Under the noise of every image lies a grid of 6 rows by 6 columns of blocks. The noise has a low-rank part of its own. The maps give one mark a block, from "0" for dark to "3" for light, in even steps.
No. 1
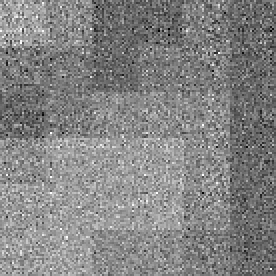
320010
110110
012220
233320
333320
332210
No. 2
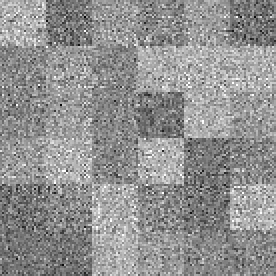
302120
121333
121032
231301
013103
003211
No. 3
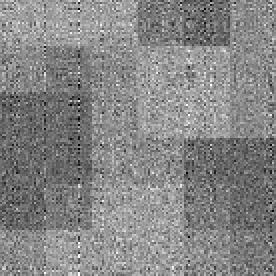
333102
212332
002332
002200
013310
233321
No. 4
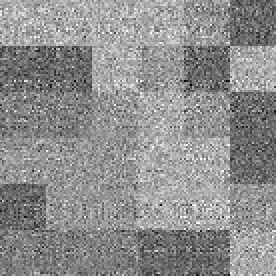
333320
003203
112320
222330
022332
111003
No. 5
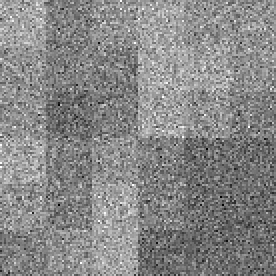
312322
211332
201321
312100
213100
123000
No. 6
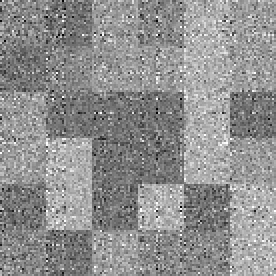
102132
012232
200030
230032
030303
102113
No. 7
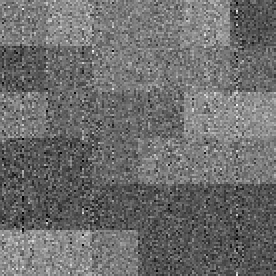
232230
012221
211133
001222
000000
332000
